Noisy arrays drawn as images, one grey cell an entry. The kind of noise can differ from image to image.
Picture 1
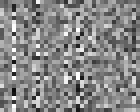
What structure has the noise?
columns of uneven size
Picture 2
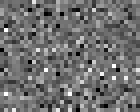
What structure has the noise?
heavy tails
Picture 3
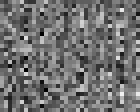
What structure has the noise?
columns of uneven size
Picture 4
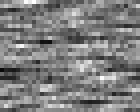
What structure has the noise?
streaked along the rows
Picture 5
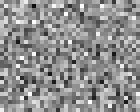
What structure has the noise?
independent entries
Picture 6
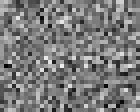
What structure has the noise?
low rank plus noise
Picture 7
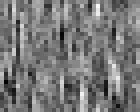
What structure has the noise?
streaked along the columns
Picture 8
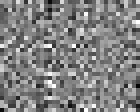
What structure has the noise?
low rank plus noise
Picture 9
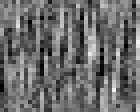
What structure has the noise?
streaked along the columns
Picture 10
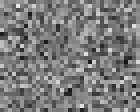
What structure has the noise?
independent entries
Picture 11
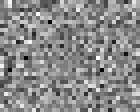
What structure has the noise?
low rank plus noise
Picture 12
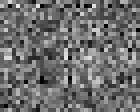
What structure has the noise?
low rank plus noise
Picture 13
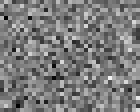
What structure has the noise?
independent entries
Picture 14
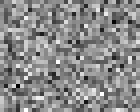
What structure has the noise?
independent entries
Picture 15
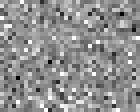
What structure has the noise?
heavy tails
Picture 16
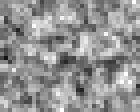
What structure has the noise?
blotchy
